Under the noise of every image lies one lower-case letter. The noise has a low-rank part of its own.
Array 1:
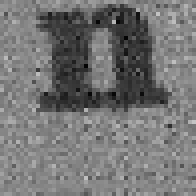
n
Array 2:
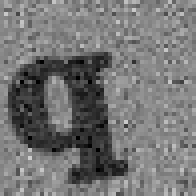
q
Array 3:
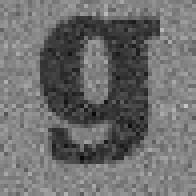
g
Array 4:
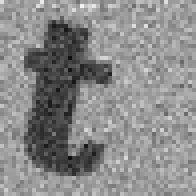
t
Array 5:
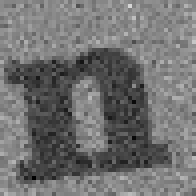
n
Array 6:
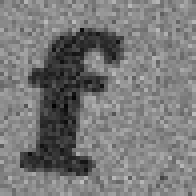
f
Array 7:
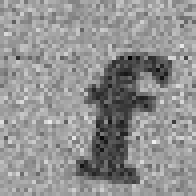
f
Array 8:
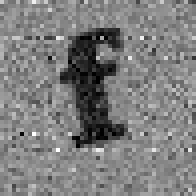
f
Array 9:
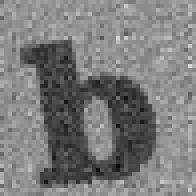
b
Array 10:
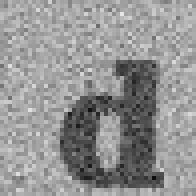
d
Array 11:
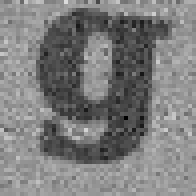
g
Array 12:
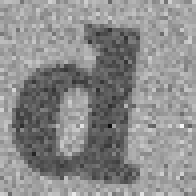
d
